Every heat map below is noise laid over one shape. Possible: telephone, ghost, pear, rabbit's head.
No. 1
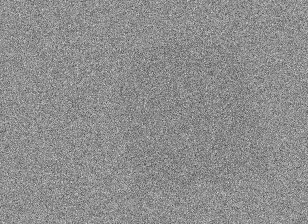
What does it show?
dark ghost
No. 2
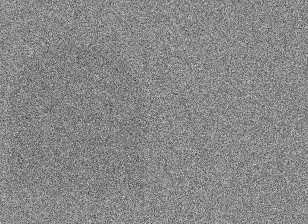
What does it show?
dark ghost
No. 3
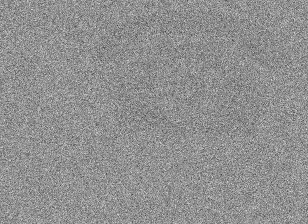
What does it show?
dark telephone
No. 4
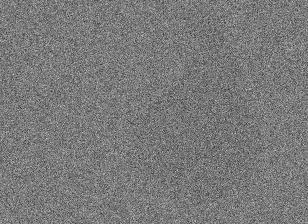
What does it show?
dark pear
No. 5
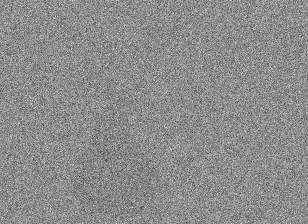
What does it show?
dark pear
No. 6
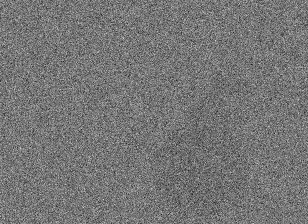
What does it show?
dark pear
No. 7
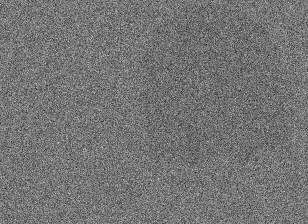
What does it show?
dark ghost
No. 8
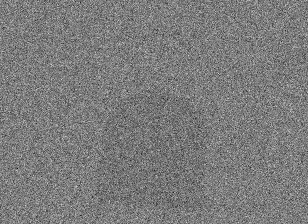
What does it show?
dark ghost
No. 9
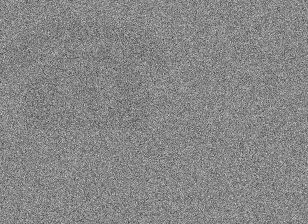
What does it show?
dark telephone
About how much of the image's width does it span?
half
